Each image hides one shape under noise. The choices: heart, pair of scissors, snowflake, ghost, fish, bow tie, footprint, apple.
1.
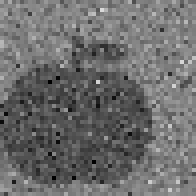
apple
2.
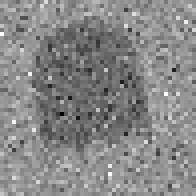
ghost
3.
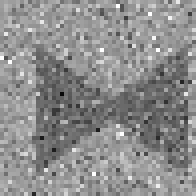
bow tie
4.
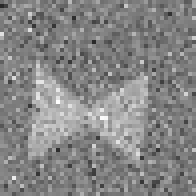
bow tie
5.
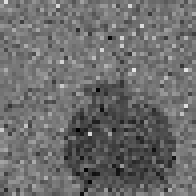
apple
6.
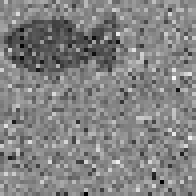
fish
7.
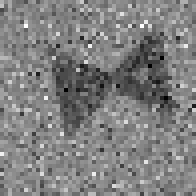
bow tie
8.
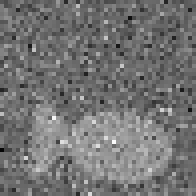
fish
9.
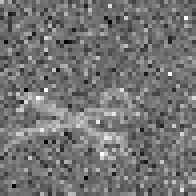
pair of scissors
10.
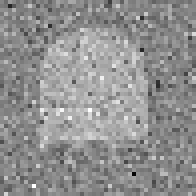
ghost
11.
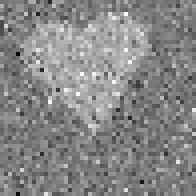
heart
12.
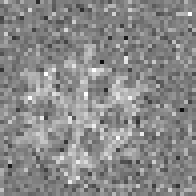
snowflake
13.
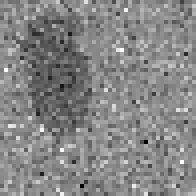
footprint
